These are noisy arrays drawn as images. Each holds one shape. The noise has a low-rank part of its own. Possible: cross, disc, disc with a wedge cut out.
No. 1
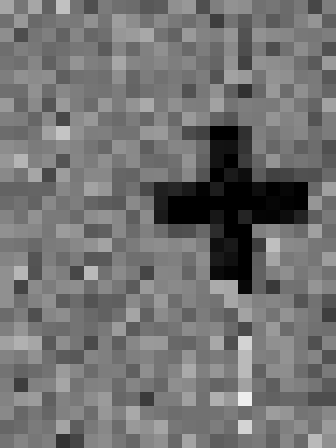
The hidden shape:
cross
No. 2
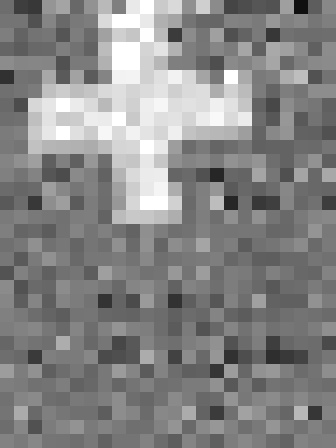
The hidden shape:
cross
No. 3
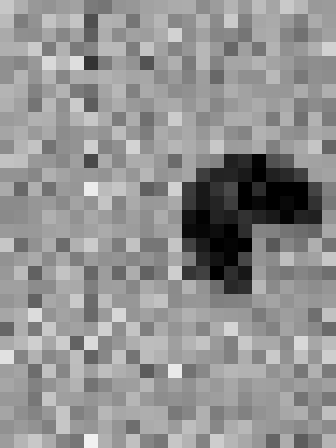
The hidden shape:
disc with a wedge cut out
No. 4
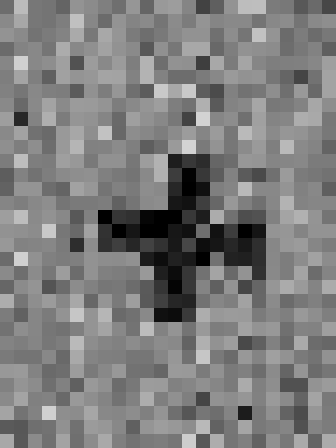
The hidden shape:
cross
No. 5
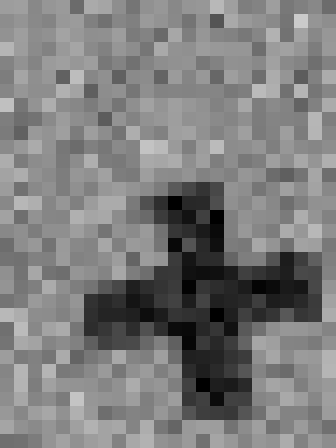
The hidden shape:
cross
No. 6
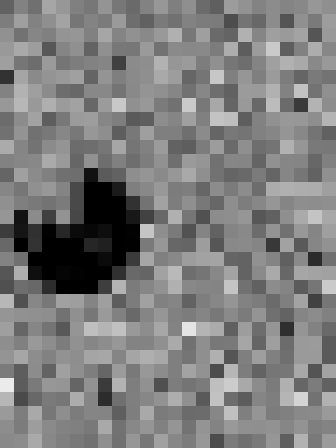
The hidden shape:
disc with a wedge cut out
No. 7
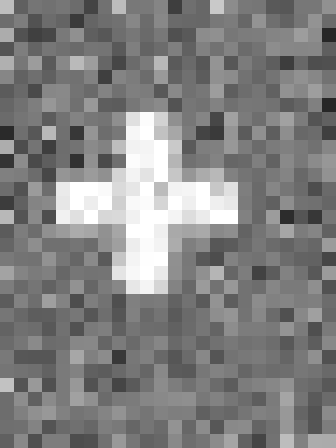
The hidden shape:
cross
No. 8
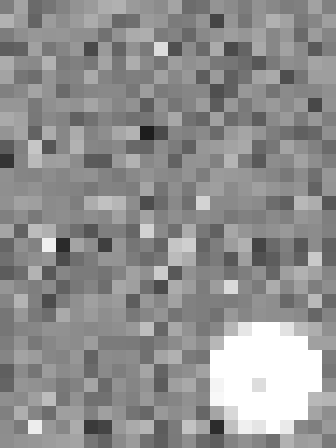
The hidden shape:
disc
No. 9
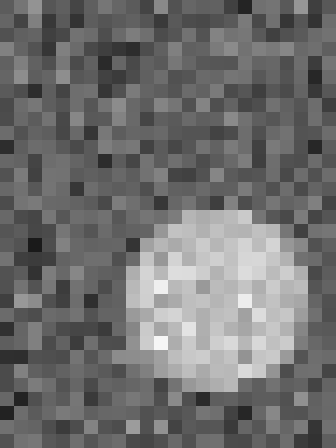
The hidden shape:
disc
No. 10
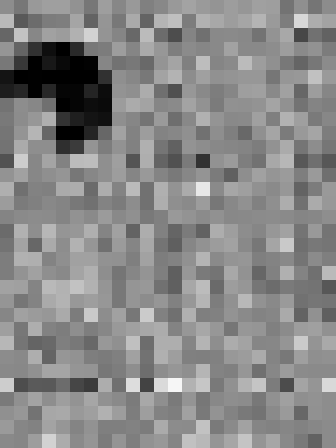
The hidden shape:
disc with a wedge cut out
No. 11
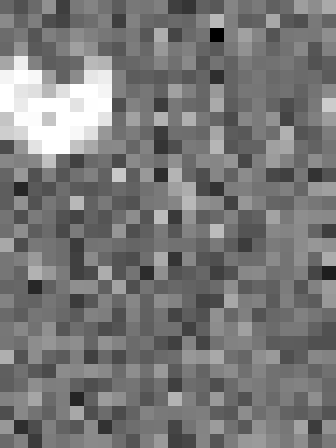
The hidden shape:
disc with a wedge cut out
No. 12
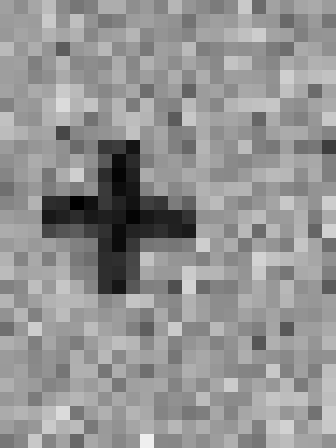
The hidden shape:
cross
